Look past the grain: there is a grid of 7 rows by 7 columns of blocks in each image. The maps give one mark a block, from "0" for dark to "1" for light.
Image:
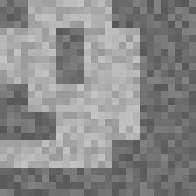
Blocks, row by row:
0111000
1101100
1101100
0111100
0011100
1111000
0000000
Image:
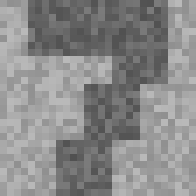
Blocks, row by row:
1000001
1000001
1111001
1110011
1110011
1100111
1100111
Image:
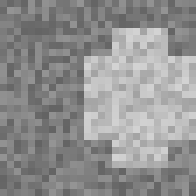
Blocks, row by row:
0000000
0000110
0001111
0001111
0001111
0000110
0000000
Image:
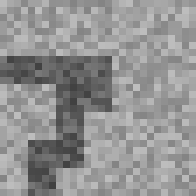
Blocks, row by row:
1111111
1111111
0000111
1100111
1101111
1001111
1011111
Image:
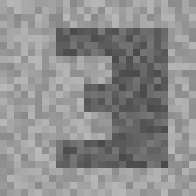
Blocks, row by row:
1111111
1100001
1111001
1110001
1111001
1100001
1111111
